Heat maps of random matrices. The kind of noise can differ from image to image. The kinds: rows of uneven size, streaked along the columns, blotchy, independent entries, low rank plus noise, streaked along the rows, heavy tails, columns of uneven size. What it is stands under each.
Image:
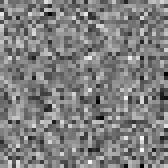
low rank plus noise
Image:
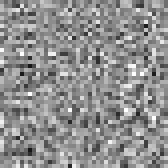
low rank plus noise
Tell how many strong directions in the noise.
three or four
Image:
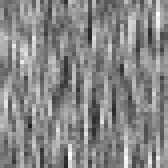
streaked along the columns
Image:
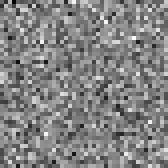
independent entries
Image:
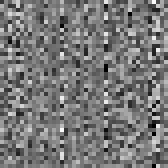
columns of uneven size
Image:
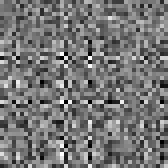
low rank plus noise
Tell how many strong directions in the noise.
one
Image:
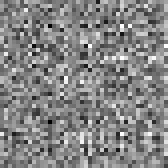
low rank plus noise
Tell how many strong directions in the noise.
three or four
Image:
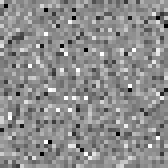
heavy tails
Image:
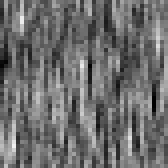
streaked along the columns
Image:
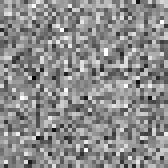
independent entries
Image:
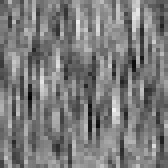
streaked along the columns
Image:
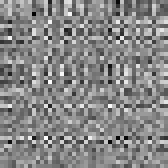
low rank plus noise
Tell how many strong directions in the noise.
one
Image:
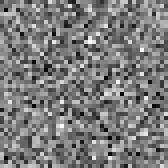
independent entries
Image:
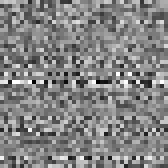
rows of uneven size
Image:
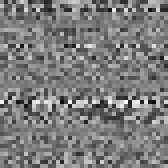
rows of uneven size
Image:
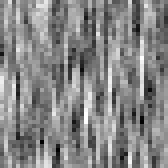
streaked along the columns
